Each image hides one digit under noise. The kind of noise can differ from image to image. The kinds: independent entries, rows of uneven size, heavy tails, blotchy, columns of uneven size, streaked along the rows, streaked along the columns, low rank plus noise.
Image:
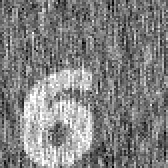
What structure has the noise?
streaked along the columns
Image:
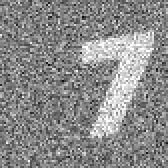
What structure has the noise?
low rank plus noise
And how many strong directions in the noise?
five to eight
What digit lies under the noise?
7
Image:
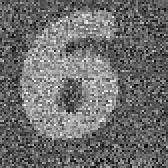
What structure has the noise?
rows of uneven size
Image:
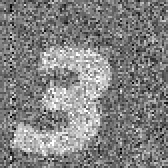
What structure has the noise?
columns of uneven size
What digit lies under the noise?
3
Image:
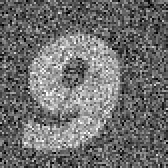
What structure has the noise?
independent entries
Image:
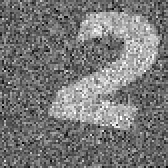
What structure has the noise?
low rank plus noise
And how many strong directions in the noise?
one
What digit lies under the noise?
2
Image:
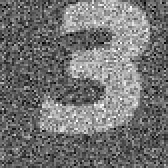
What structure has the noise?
low rank plus noise
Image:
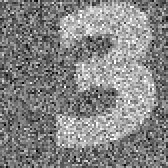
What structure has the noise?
independent entries
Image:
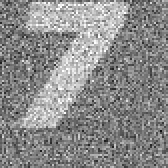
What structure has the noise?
low rank plus noise
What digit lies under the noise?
7
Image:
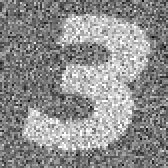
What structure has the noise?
low rank plus noise
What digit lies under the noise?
3
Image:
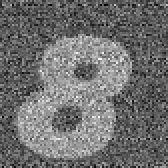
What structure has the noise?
rows of uneven size
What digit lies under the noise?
8
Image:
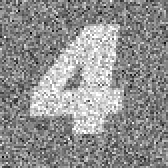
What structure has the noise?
independent entries
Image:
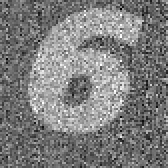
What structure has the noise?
columns of uneven size
